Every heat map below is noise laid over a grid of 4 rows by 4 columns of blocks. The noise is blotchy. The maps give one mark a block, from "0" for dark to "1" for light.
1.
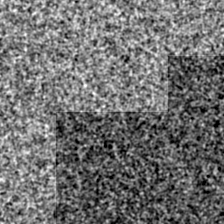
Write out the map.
1111
1110
1000
1000
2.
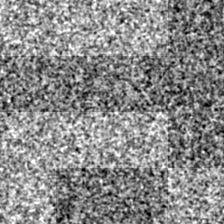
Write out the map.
1110
0000
1110
1001
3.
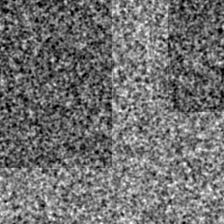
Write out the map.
0010
0010
0011
1111
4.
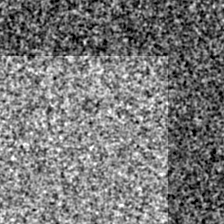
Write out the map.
0000
1110
1110
1110
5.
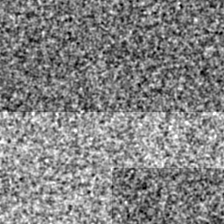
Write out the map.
0000
0000
1111
1100
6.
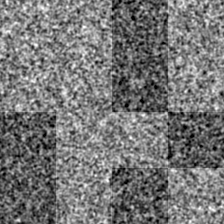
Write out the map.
1101
1101
0110
0101
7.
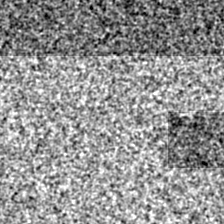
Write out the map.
0000
1111
1110
1111
